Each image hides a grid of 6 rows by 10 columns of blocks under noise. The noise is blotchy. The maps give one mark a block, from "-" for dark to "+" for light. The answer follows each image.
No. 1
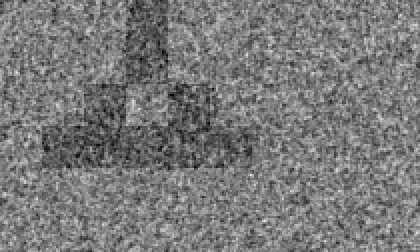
+++-++++++
+++-++++++
++-+-+++++
+-----++++
++++++++++
++++++++++
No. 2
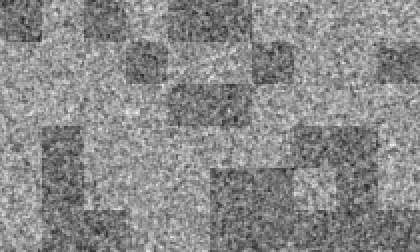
-+-+--++++
+++-++-++-
++++--++++
+-+++++--+
+-+++--+-+
+--++-----
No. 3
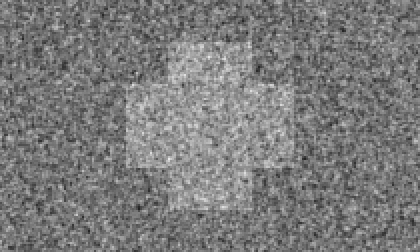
----------
----++----
---++++---
---++++---
----++----
----------
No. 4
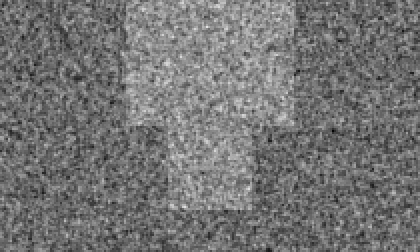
---++++---
---++++---
---++++---
----++----
----++----
----------
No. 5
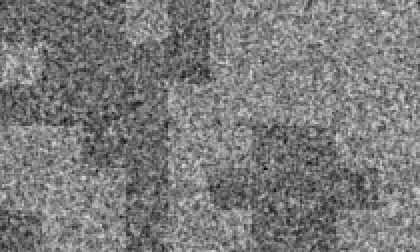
---+-+++++
+----+++++
----++++++
++--++--++
+++-+----+
-++-++--++
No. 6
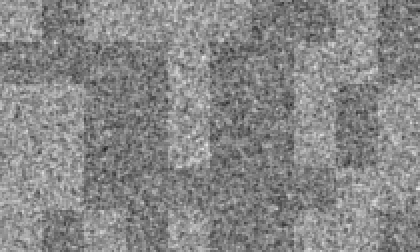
+-++++--+-
----+--++-
++--+--+-+
++--+--+-+
++------++
+-+-+--++-
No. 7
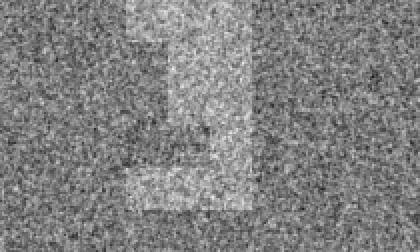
---+++----
----++----
----++----
-----+----
---+++----
----------
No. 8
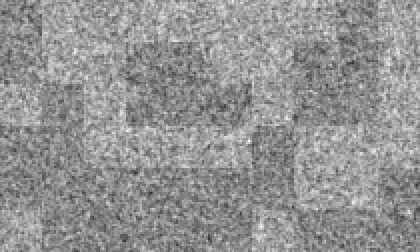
-+++++++-+
-++--++--+
+-+---+--+
--++++-+++
-------++-
+-----+---
